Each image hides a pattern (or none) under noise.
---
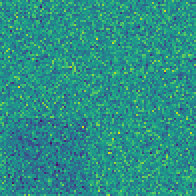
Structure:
one block
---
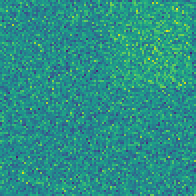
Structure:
one block
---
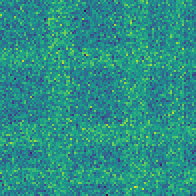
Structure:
bands of rows crossing bands of columns
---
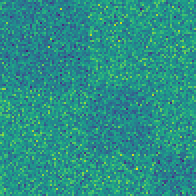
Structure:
blocks along the diagonal
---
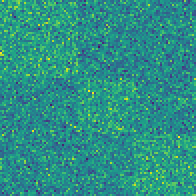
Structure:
blocks along the diagonal
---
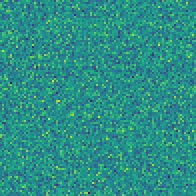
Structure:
only noise
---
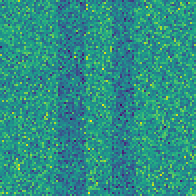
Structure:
bands of columns
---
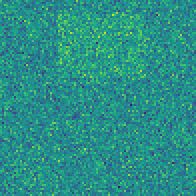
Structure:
one block
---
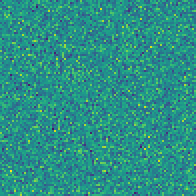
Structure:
only noise
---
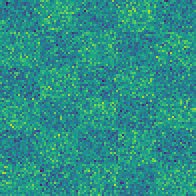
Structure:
a checkerboard
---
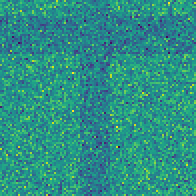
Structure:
bands of rows crossing bands of columns
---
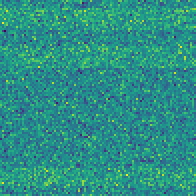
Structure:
bands of rows
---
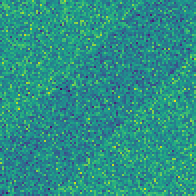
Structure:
a diagonal band
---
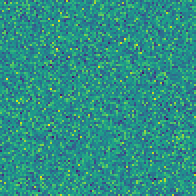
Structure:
only noise
